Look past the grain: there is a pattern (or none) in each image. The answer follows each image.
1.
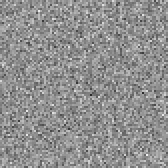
only noise
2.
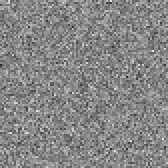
only noise
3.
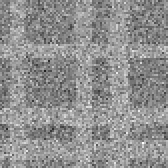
bands of rows crossing bands of columns
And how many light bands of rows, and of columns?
3 and 3
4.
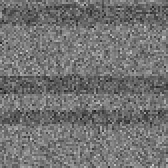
bands of rows
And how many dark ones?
3
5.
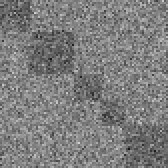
blocks along the diagonal
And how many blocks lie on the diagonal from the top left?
5
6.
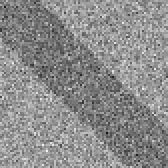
a diagonal band
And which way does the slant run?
top left to bottom right
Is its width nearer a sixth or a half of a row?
a half
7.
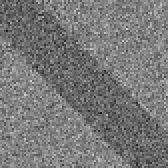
a diagonal band
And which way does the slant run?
top left to bottom right
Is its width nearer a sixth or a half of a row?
a half
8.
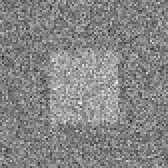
one block
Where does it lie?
centre
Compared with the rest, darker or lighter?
lighter
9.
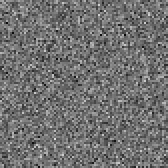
only noise
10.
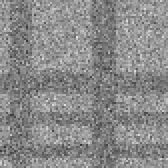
bands of rows crossing bands of columns
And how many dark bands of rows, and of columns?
3 and 2
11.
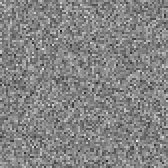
only noise
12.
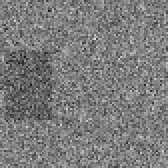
one block
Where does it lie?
middle left
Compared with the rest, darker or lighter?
darker
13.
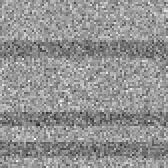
bands of rows
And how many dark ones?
3
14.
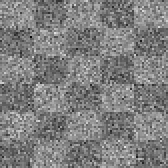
a checkerboard
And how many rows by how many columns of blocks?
6 by 5
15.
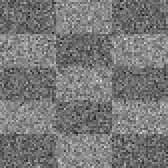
a checkerboard
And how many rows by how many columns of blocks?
5 by 3
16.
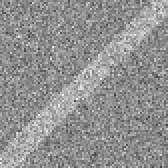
a diagonal band
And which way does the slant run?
bottom left to top right
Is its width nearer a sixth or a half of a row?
a sixth
